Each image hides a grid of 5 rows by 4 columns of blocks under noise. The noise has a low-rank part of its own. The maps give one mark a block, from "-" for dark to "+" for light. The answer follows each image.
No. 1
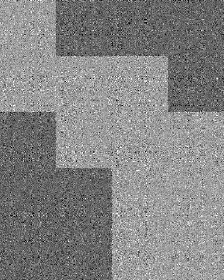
+ - - -
+ + + -
- + + +
- - + +
- - + +
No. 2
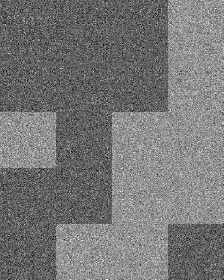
- - - +
- - - +
+ - + +
- - + +
- + + -
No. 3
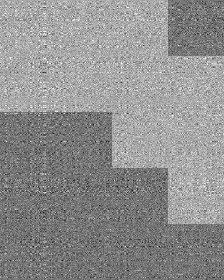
+ + + -
+ + + +
- - + +
- - - +
- - - -
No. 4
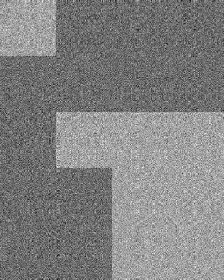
+ - - -
- - - -
- + + +
- - + +
- - + +
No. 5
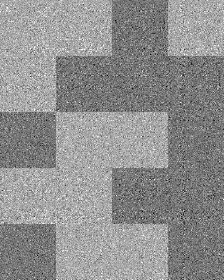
+ + - +
+ - - -
- + + -
+ + - -
- + + -
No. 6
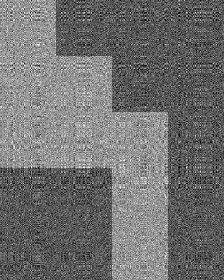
+ - - -
+ + - -
+ + + -
- - + -
- - + -
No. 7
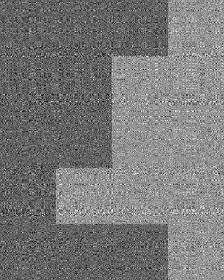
- - - +
- - + +
- - + +
- + + +
- - - +
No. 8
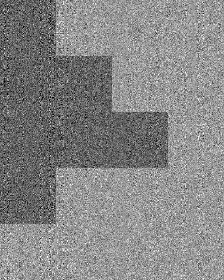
- + + +
- - + +
- - - +
- + + +
+ + + +
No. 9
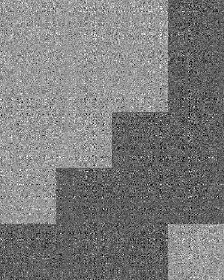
+ + + -
+ + + -
+ + - -
+ - - -
- - - +
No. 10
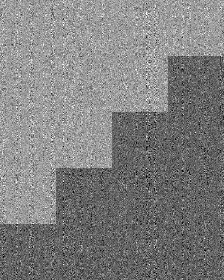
+ + + +
+ + + -
+ + - -
+ - - -
- - - -
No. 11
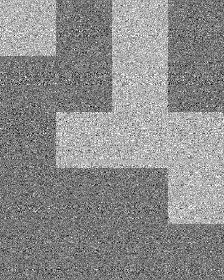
+ - + -
- - + -
- + + +
- - - +
- - - -
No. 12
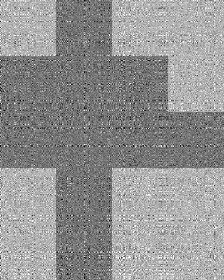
+ - + +
- - - +
- - - -
+ - + +
+ - + +
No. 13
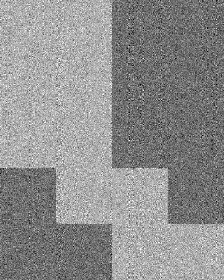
+ + - -
+ + - -
+ + - -
- + + -
- - + +
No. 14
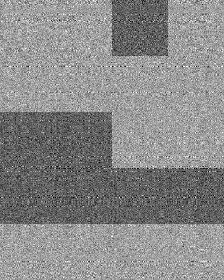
+ + - +
+ + + +
- - + +
- - - -
+ + + +
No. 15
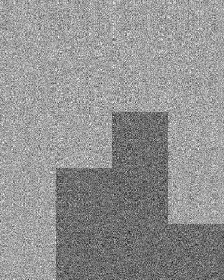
+ + + +
+ + + +
+ + - +
+ - - +
+ - - -
